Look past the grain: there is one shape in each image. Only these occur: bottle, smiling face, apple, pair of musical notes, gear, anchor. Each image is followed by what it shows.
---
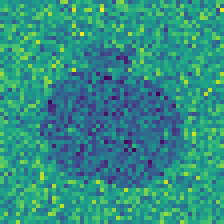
apple
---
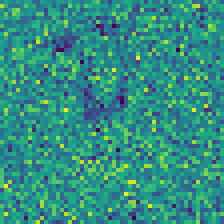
pair of musical notes
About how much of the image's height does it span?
half
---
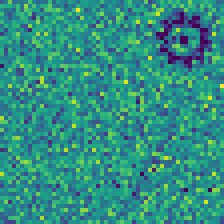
gear
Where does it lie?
top right
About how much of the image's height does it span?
a quarter
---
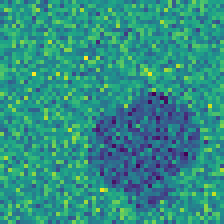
apple
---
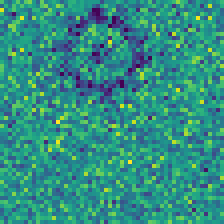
gear
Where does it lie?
top middle
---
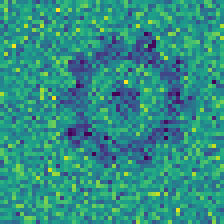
gear
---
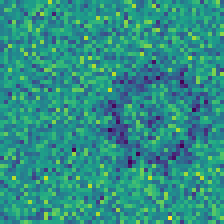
gear
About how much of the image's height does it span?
half
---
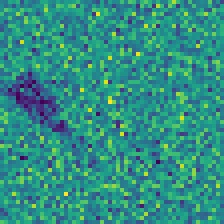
bottle
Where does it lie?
middle left
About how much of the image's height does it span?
a third
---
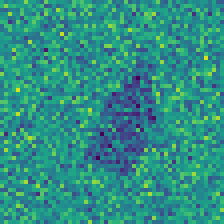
bottle
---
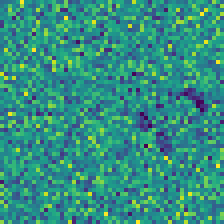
pair of musical notes
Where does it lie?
middle right
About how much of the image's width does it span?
a third
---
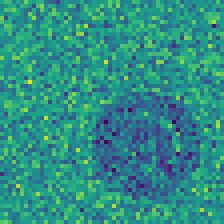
smiling face
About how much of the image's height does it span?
half
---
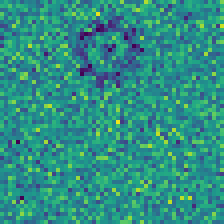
gear
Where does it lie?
top middle
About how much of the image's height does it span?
a third
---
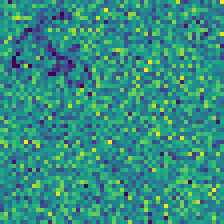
anchor
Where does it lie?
top left
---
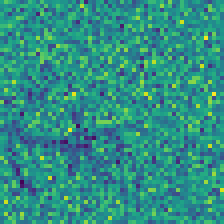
anchor
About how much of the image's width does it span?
half
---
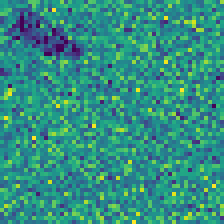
bottle
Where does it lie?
top left
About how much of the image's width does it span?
a third
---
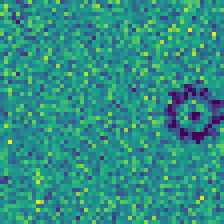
gear
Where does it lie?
middle right
